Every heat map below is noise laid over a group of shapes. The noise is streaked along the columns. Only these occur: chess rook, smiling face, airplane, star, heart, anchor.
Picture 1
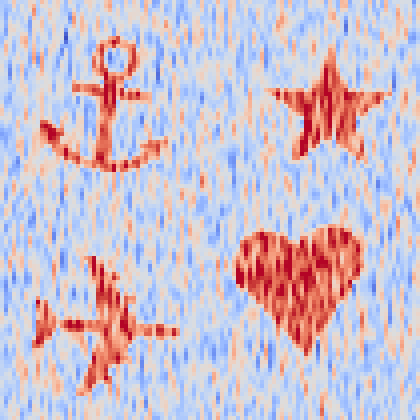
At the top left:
anchor
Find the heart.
bottom right
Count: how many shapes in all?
4
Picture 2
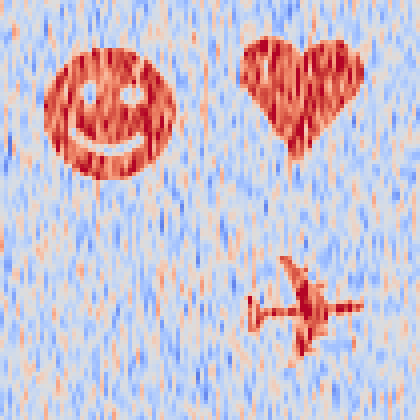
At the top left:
smiling face
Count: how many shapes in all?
3
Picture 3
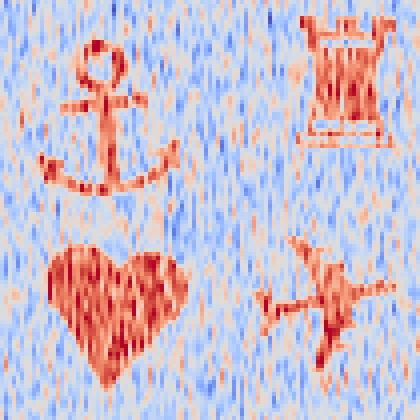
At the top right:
chess rook
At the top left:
anchor
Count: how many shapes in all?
4
